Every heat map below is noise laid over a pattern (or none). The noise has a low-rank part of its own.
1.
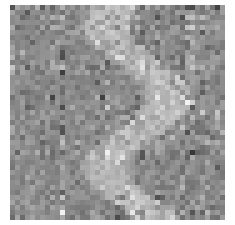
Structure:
a wavy band
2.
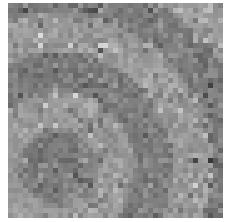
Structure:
rings round one point
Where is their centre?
bottom left
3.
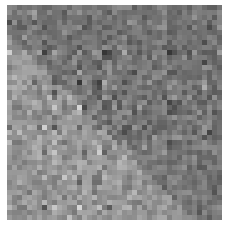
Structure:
a sharp edge
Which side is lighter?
bottom left
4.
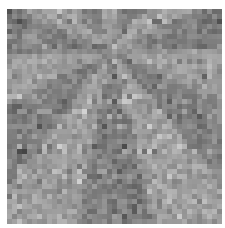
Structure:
spokes from one point
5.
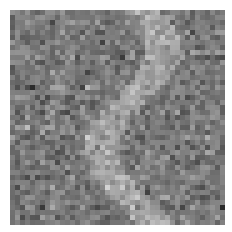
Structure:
a wavy band
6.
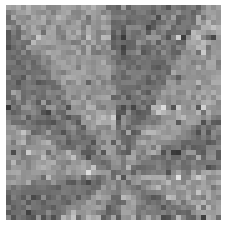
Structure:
spokes from one point
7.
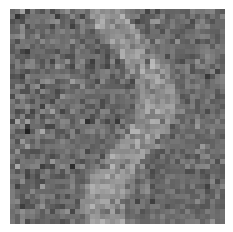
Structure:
a wavy band
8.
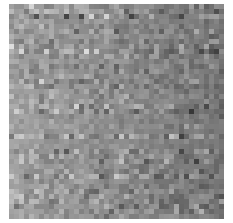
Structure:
a smooth slope
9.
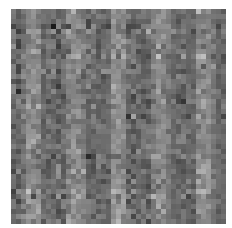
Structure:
vertical stripes
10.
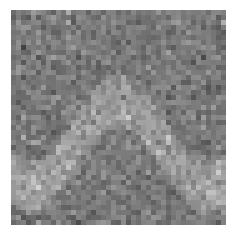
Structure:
a wavy band
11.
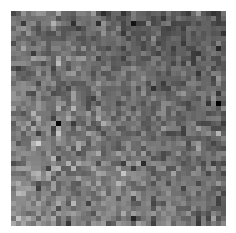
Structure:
a smooth slope
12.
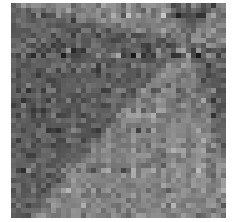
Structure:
spokes from one point
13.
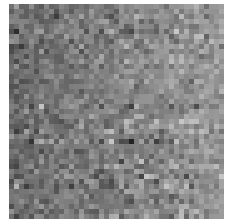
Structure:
a smooth slope
